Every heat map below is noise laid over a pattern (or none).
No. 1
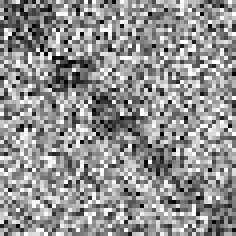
blocks along the diagonal
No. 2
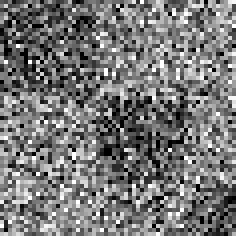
blocks along the diagonal
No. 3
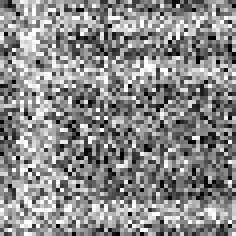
bands of rows crossing bands of columns
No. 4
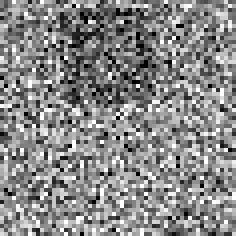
one block
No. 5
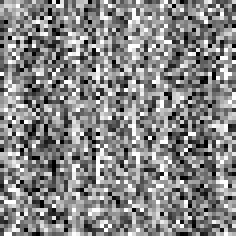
bands of columns
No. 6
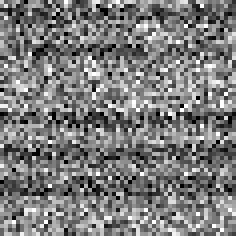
bands of rows
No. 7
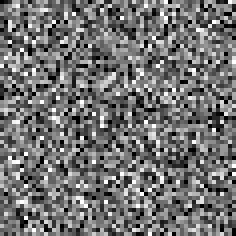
only noise
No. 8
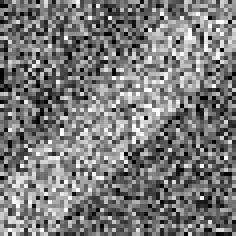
a diagonal band
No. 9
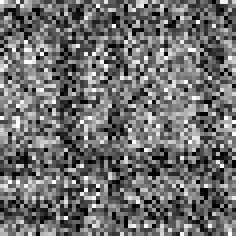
bands of rows crossing bands of columns
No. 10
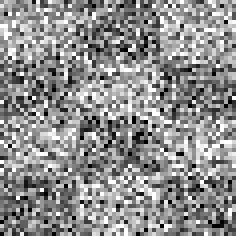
a checkerboard
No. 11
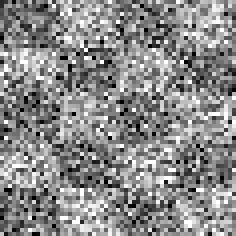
a checkerboard
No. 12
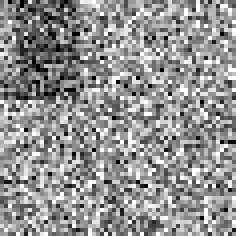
one block
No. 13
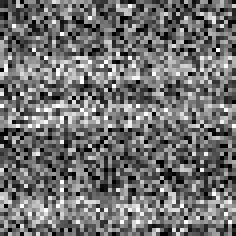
bands of rows
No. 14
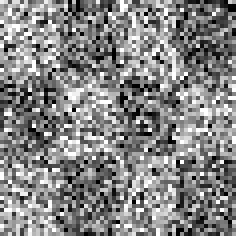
a checkerboard
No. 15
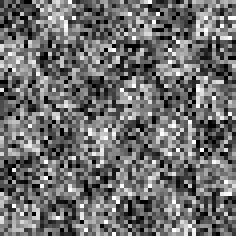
a checkerboard
